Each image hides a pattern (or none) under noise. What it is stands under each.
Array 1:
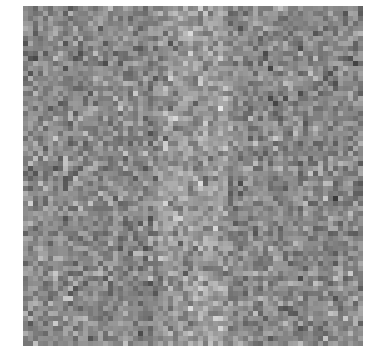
one vertical stripe
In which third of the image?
middle
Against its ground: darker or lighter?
lighter
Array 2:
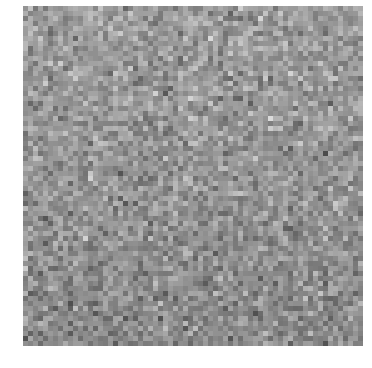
a smooth slope
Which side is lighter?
top
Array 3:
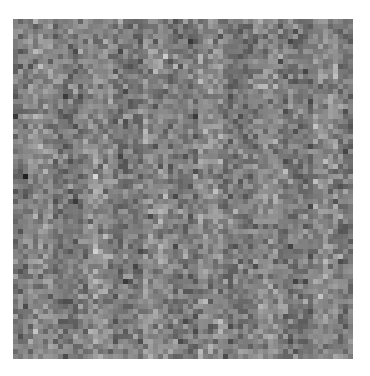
vertical stripes
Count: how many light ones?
6
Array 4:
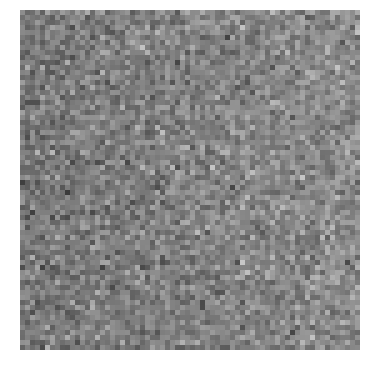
a smooth slope
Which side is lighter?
right
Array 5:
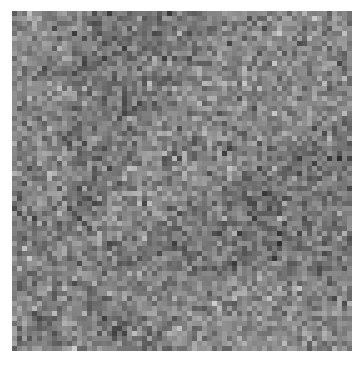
spokes from one point
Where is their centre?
bottom left
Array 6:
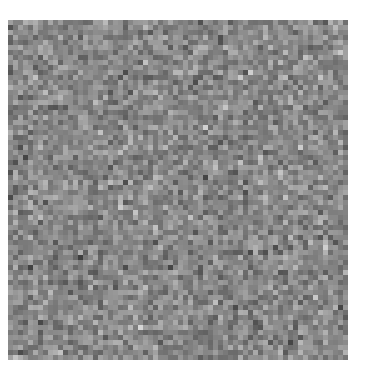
only noise
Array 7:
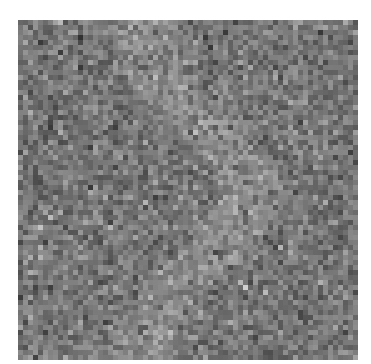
a wavy band
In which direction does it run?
top to bottom
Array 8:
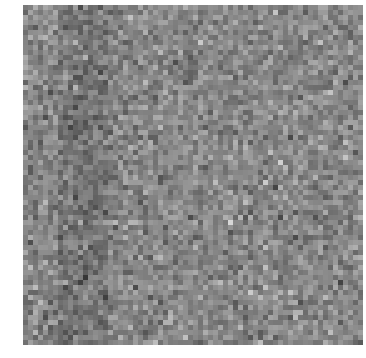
one vertical stripe
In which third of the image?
left
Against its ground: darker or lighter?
darker
